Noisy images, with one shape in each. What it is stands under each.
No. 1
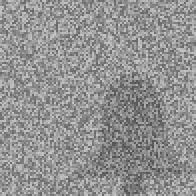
bell
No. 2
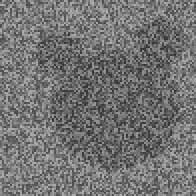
bear's head
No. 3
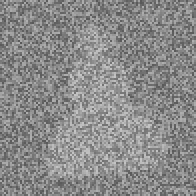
chess pawn
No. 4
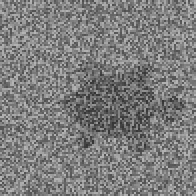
turtle
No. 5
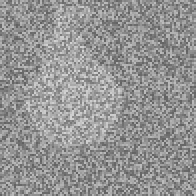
pear
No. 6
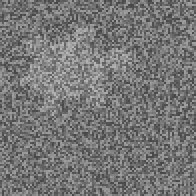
turtle
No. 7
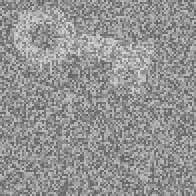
key
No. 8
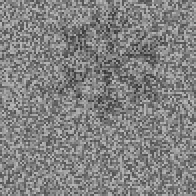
snowflake
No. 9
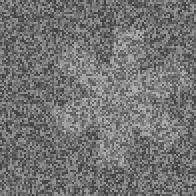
asterisk
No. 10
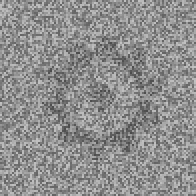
gear
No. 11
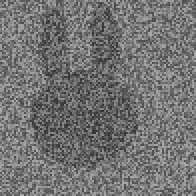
rabbit's head
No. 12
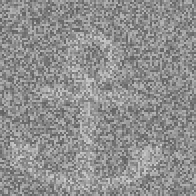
anchor
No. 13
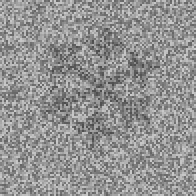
snowflake
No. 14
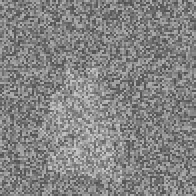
chess knight
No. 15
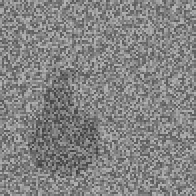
pear
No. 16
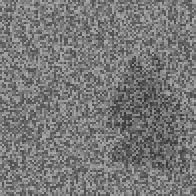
chess knight
